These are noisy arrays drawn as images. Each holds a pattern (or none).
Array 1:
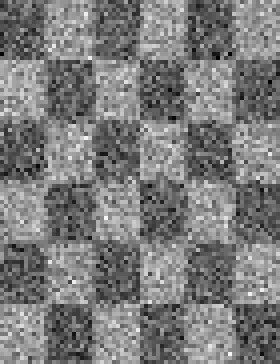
a checkerboard
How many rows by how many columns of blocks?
6 by 6
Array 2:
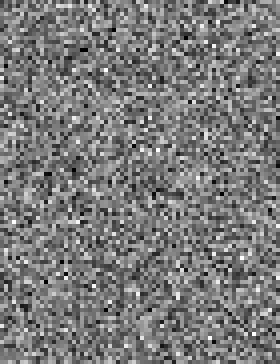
only noise
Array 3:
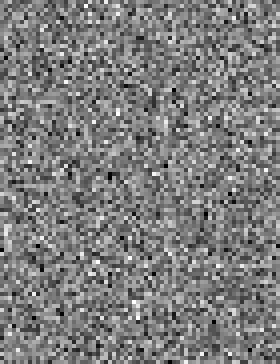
only noise
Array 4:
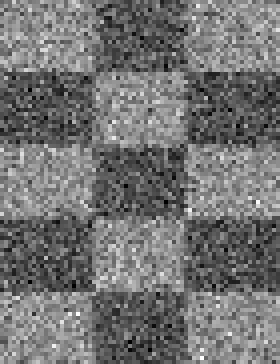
a checkerboard
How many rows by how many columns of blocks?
5 by 3
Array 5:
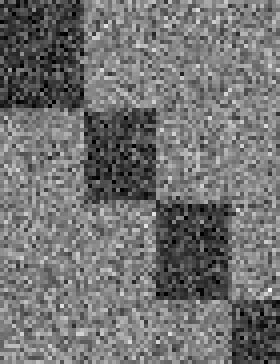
blocks along the diagonal
